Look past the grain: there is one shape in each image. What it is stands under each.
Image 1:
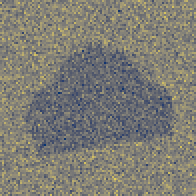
cloud
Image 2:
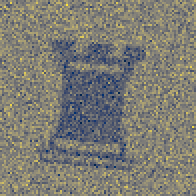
chess rook
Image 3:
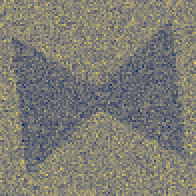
bow tie
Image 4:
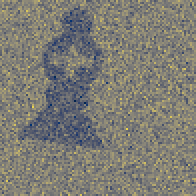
chess bishop
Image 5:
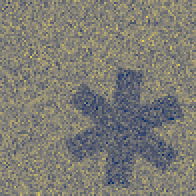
asterisk
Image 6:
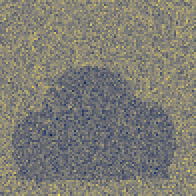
cloud
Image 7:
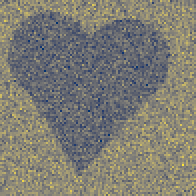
heart
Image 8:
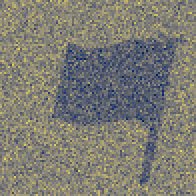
flag
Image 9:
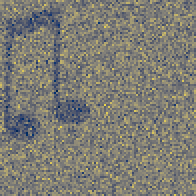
pair of musical notes
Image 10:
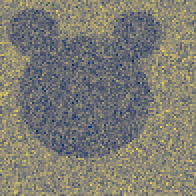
bear's head
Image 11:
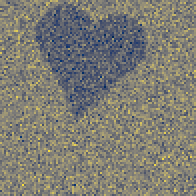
heart
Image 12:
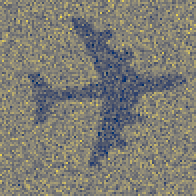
airplane
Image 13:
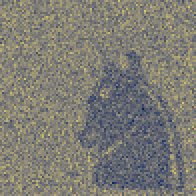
chess knight
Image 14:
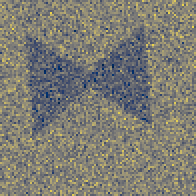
bow tie
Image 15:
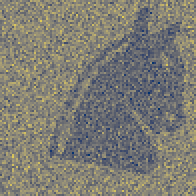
chess knight
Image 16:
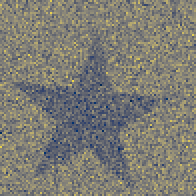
star
